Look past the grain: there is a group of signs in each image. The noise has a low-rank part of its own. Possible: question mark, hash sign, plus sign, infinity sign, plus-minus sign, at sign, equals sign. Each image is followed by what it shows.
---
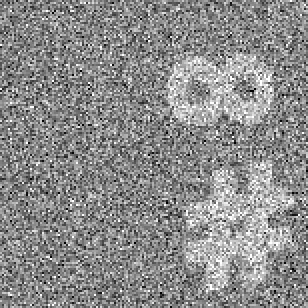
top right: light infinity sign; bottom right: light hash sign
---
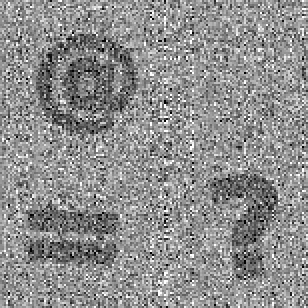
top left: dark at sign; bottom left: dark equals sign; bottom right: dark question mark
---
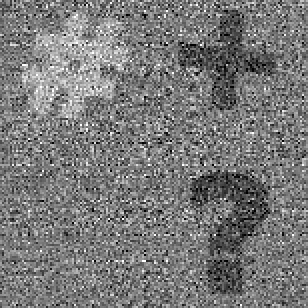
top left: light hash sign; top right: dark plus sign; bottom right: dark question mark
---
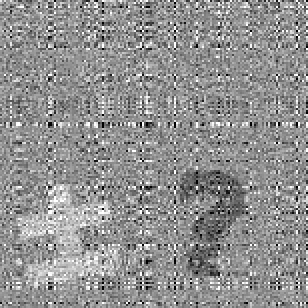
bottom left: light plus-minus sign; bottom right: dark question mark
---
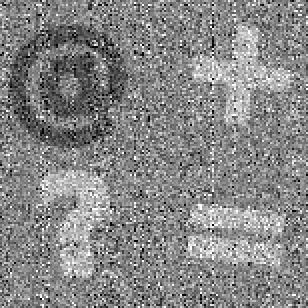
top left: dark at sign; top right: light plus sign; bottom left: light question mark; bottom right: light equals sign
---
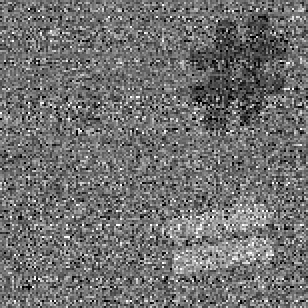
top right: dark hash sign; bottom right: light equals sign
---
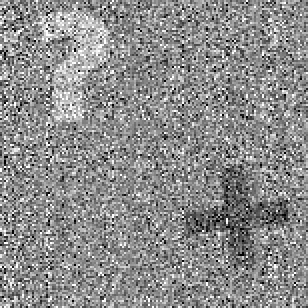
top left: light question mark; bottom right: dark plus sign
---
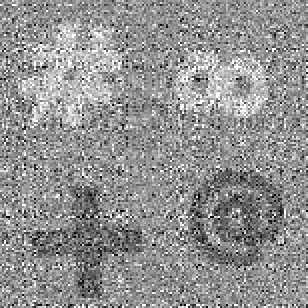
top left: light hash sign; top right: light infinity sign; bottom left: dark plus sign; bottom right: dark at sign
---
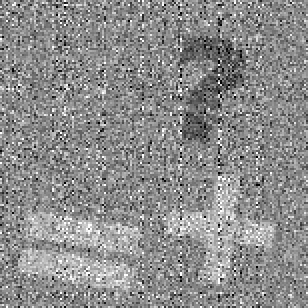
top right: dark question mark; bottom left: light equals sign; bottom right: light plus sign
